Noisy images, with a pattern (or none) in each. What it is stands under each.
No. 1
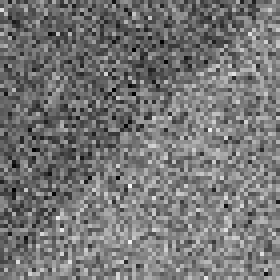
a sharp edge
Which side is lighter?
bottom right
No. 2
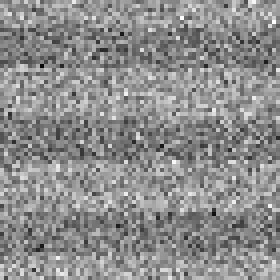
horizontal stripes
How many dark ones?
3
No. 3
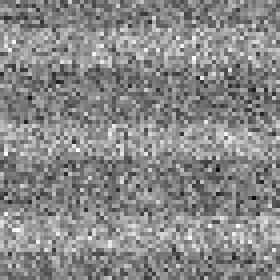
horizontal stripes
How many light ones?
3
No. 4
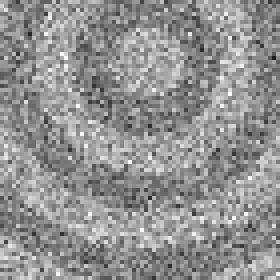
rings round one point
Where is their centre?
top middle
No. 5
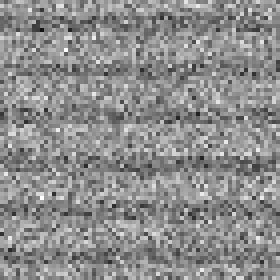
horizontal stripes
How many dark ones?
6
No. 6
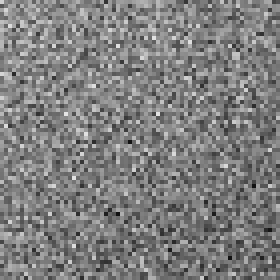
a smooth slope
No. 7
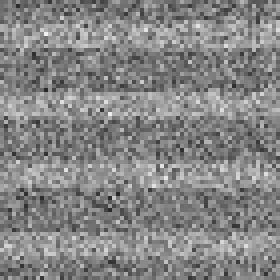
horizontal stripes
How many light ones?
4
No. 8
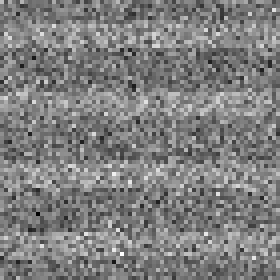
horizontal stripes
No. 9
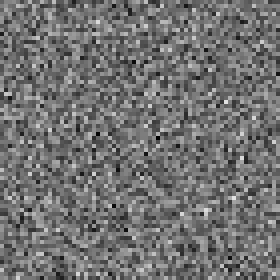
only noise
